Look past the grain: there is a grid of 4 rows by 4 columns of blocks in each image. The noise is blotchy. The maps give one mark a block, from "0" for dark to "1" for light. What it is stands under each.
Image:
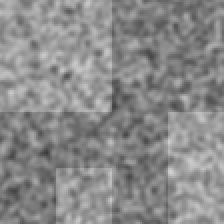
1100
1100
0001
0101
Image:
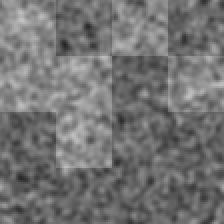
1010
1101
0100
0000
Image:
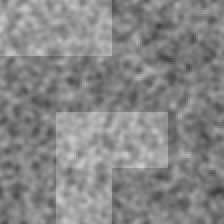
1100
0000
0110
0100
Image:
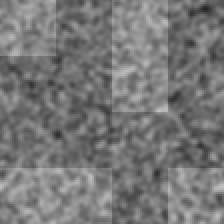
1010
0010
0000
1101
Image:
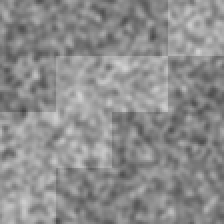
0001
0110
1100
1000
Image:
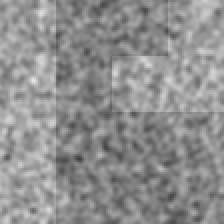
1001
1011
1000
1000
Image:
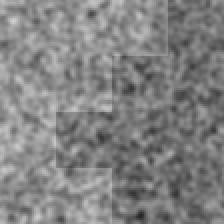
1110
1100
1000
1100
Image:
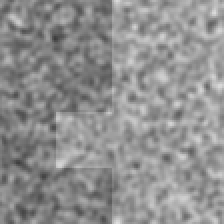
0011
0011
0111
0011
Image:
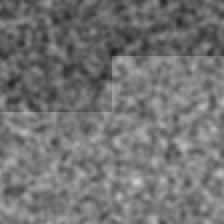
0000
0011
1111
1111
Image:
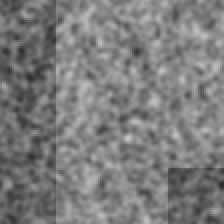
0111
0111
0111
0110
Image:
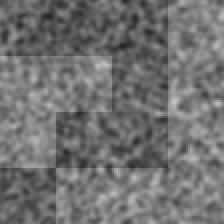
0001
1101
1001
0111
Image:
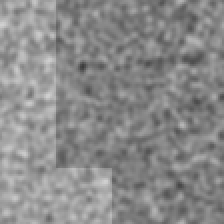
1000
1000
1000
1100
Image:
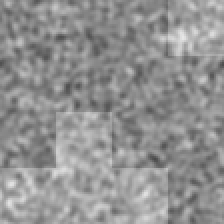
0001
0000
0100
1110
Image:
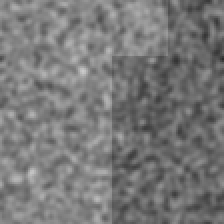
1110
1100
1100
1100
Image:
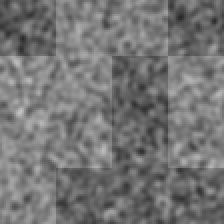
0110
1101
1101
1000
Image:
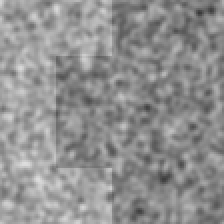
1100
1000
1000
1100
